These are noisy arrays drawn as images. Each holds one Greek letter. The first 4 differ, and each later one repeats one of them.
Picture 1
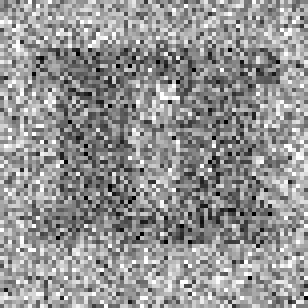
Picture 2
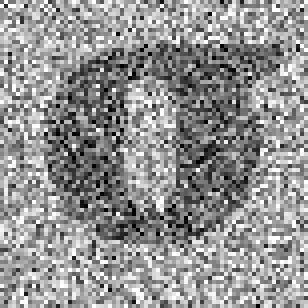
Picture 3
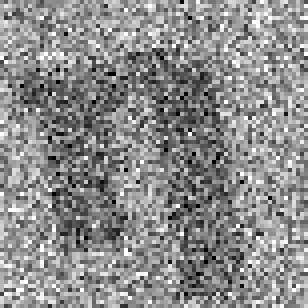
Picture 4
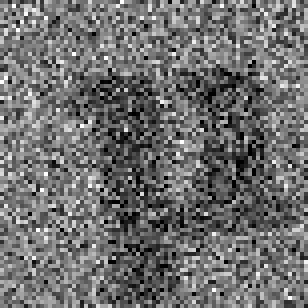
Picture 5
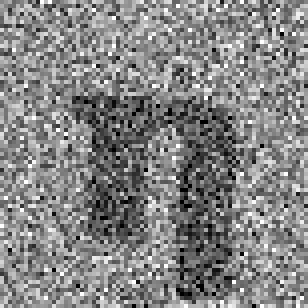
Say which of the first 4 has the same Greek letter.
3
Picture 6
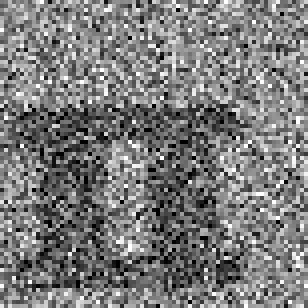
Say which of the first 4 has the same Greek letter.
1
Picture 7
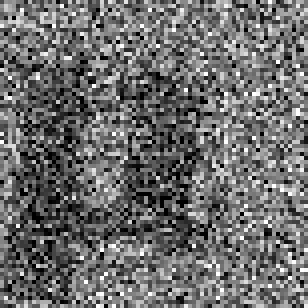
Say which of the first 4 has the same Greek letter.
4
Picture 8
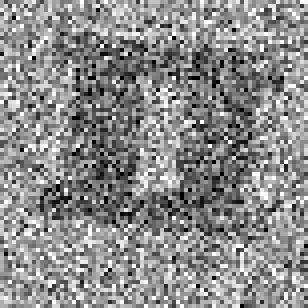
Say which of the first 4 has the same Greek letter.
1
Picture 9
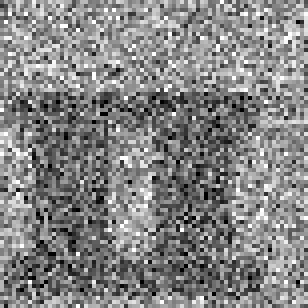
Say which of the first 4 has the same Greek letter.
1
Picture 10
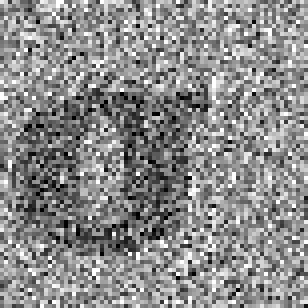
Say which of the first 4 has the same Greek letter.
2
